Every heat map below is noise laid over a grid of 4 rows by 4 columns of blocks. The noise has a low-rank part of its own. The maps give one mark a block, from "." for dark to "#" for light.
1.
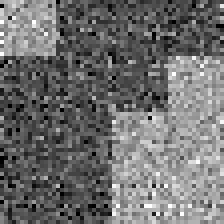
# . . .
. . . #
. . # #
. . # #
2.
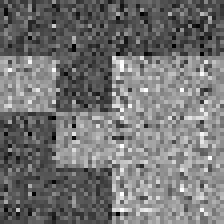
. . . .
# . # #
. # # #
. . # #
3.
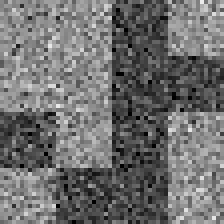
# # . #
# # . .
. # . #
# . . #
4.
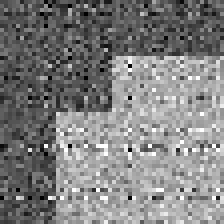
. . . .
. . # #
. # # #
. # # #
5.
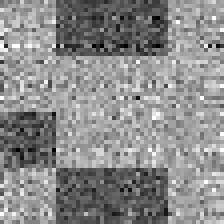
# . . #
# # # #
. # # #
# . . #
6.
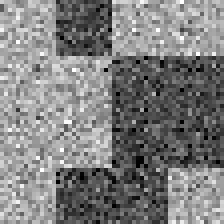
# . # #
# # . .
# # . .
# . . #
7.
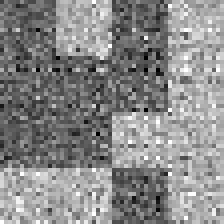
. # . #
. . . #
. . # #
# # . #
